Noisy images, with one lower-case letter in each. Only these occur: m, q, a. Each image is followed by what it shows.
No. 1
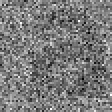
a
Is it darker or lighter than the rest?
darker
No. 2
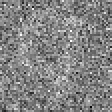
q
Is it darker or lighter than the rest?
lighter
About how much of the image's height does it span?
nearly all
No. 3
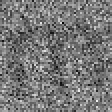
m
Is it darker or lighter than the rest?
darker
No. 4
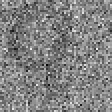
q
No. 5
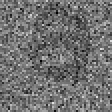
a
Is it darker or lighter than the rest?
darker
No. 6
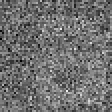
a
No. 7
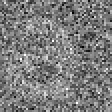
a
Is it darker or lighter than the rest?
lighter
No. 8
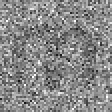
m
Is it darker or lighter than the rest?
darker
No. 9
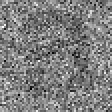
a
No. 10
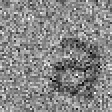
a
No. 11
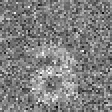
a
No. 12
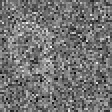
q
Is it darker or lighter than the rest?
lighter
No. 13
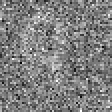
q
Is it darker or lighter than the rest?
lighter
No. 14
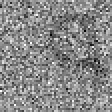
q
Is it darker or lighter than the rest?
darker
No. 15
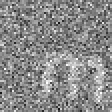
m
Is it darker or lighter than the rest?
lighter
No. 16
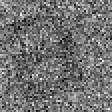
a
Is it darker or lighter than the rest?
darker
